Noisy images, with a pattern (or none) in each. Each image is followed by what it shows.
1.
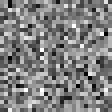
only noise
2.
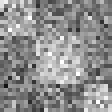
blocks along the diagonal
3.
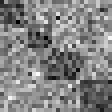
blocks along the diagonal
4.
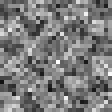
a checkerboard
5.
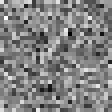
only noise
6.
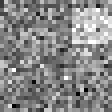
one block
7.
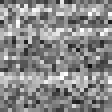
bands of rows
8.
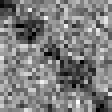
blocks along the diagonal
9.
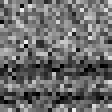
bands of rows
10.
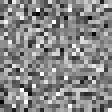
only noise
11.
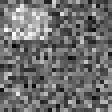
one block
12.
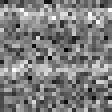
bands of rows
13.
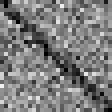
a diagonal band
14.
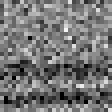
bands of rows
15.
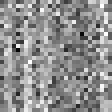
bands of columns
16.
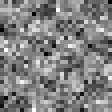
a checkerboard
